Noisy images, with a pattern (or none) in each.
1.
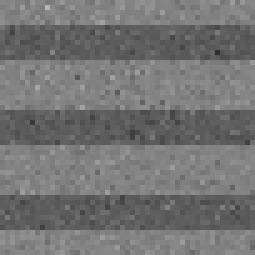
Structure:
horizontal stripes
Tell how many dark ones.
3
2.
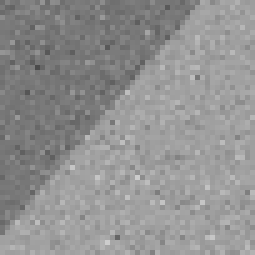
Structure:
a sharp edge
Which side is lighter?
bottom right
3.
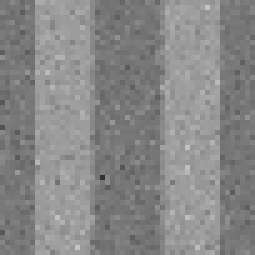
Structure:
vertical stripes
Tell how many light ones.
2
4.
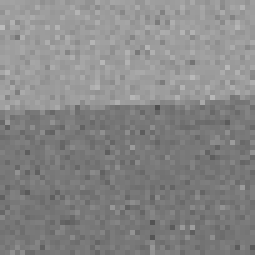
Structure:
a sharp edge
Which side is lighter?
top
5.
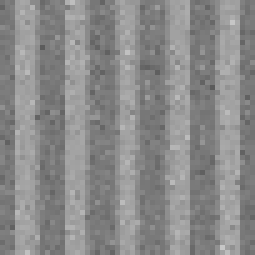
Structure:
vertical stripes
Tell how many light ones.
5
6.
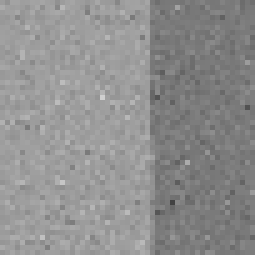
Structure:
a sharp edge
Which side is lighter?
left
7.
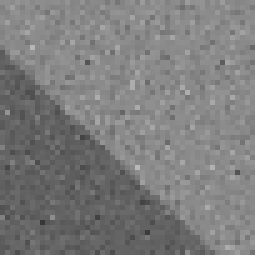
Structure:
a sharp edge
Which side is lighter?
top right
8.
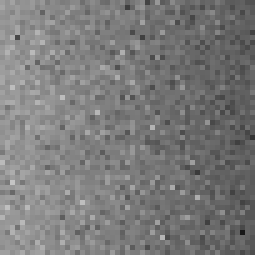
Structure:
a smooth slope
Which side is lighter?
left
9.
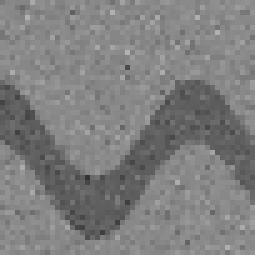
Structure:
a wavy band
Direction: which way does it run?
left to right
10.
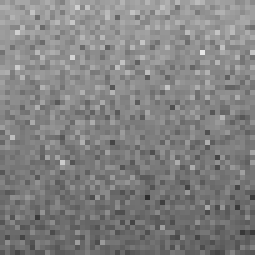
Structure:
a smooth slope
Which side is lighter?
top
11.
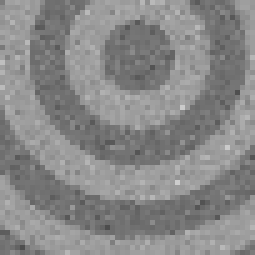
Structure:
rings round one point
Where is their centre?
top middle
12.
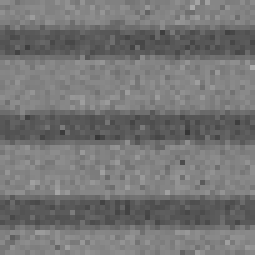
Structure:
horizontal stripes
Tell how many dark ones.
3
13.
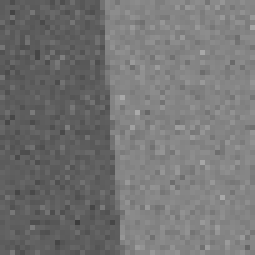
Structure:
a sharp edge
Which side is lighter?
right
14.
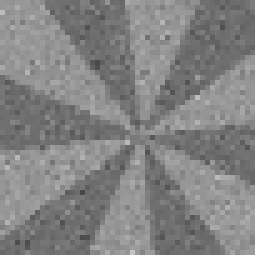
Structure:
spokes from one point
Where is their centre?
centre
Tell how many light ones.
6
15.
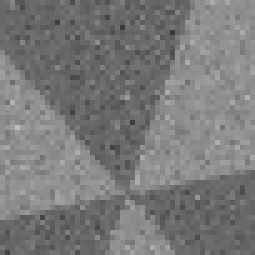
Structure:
spokes from one point
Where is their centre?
bottom middle
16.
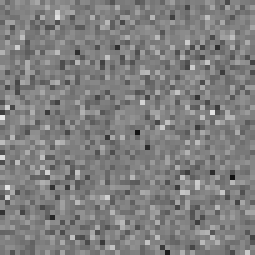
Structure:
only noise
